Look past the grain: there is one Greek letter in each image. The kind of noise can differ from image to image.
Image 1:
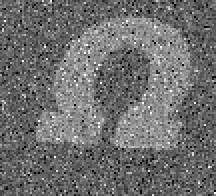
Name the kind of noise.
heavy tails
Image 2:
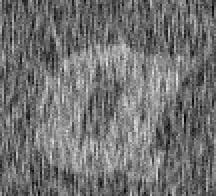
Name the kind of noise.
streaked along the columns
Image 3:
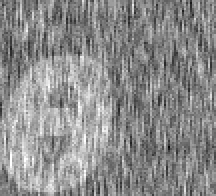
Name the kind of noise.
streaked along the columns
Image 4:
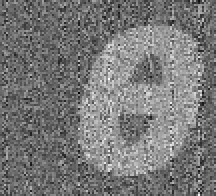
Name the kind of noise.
columns of uneven size
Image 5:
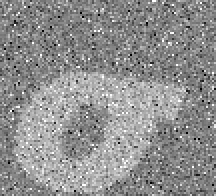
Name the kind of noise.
heavy tails
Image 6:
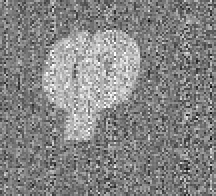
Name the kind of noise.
columns of uneven size
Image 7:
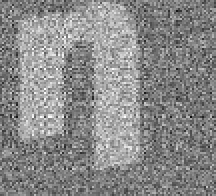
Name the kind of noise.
low rank plus noise
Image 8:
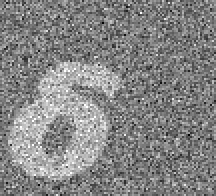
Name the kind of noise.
independent entries
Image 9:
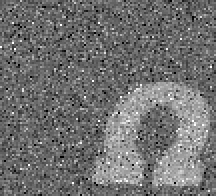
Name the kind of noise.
heavy tails
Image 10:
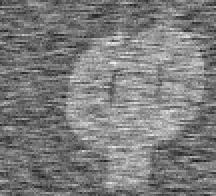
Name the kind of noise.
streaked along the rows
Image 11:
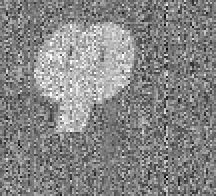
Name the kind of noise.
columns of uneven size
